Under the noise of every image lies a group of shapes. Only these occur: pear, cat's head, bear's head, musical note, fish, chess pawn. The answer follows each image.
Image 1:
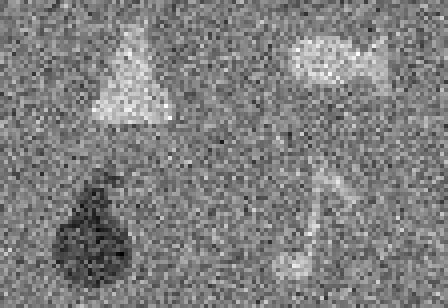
top left: light chess pawn; top right: light fish; bottom left: dark pear; bottom right: light musical note
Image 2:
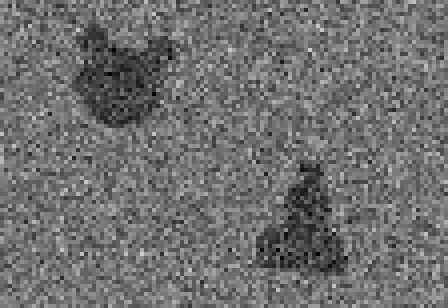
top left: dark bear's head; bottom right: dark chess pawn
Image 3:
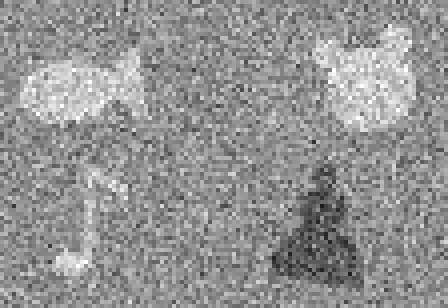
top left: light fish; top right: light bear's head; bottom left: light musical note; bottom right: dark chess pawn
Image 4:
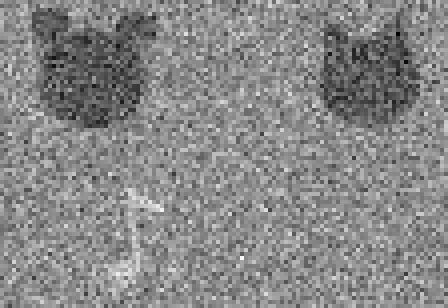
top left: dark bear's head; top right: dark cat's head; bottom left: light musical note
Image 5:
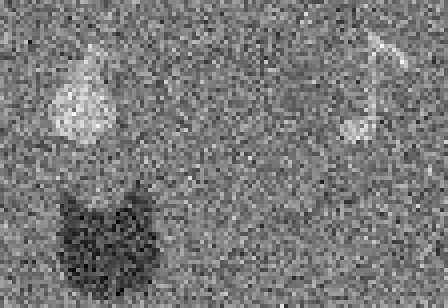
top left: light pear; top right: light musical note; bottom left: dark cat's head
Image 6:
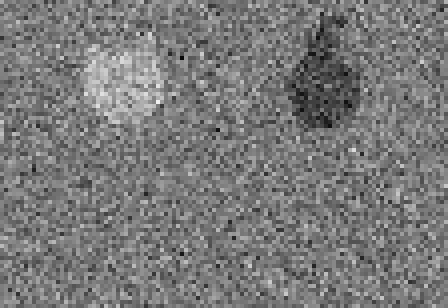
top left: light cat's head; top right: dark pear
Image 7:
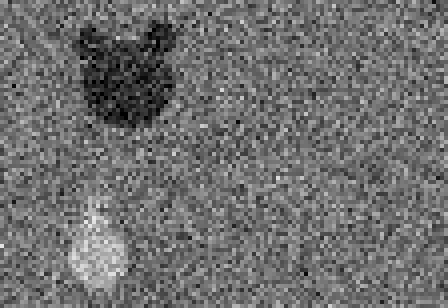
top left: dark bear's head; bottom left: light pear
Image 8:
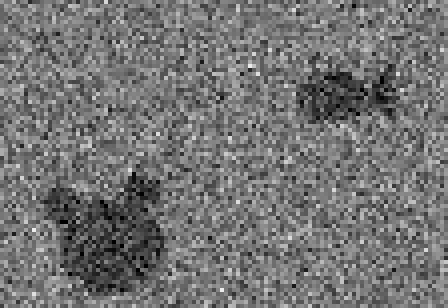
top right: dark fish; bottom left: dark bear's head
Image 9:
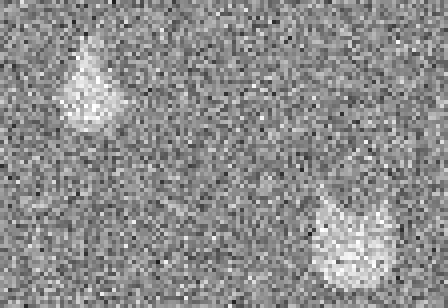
top left: light pear; bottom right: light cat's head
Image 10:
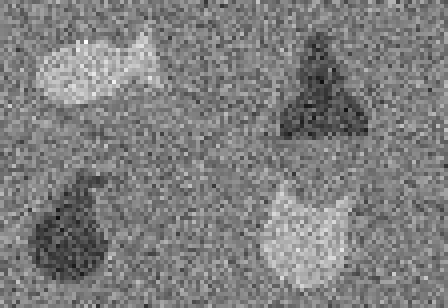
top left: light fish; top right: dark chess pawn; bottom left: dark pear; bottom right: light cat's head
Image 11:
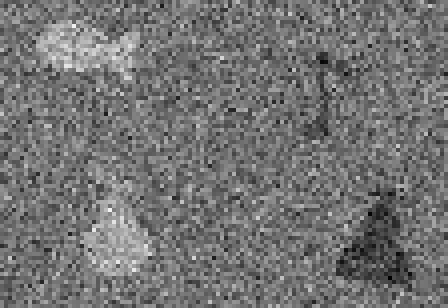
top left: light fish; top right: dark musical note; bottom left: light pear; bottom right: dark chess pawn
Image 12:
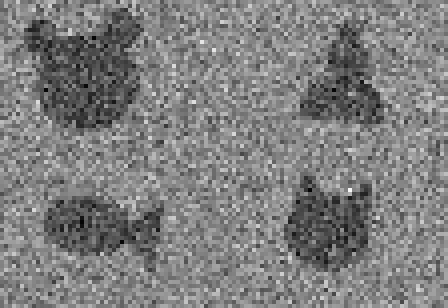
top left: dark bear's head; top right: dark chess pawn; bottom left: dark fish; bottom right: dark cat's head
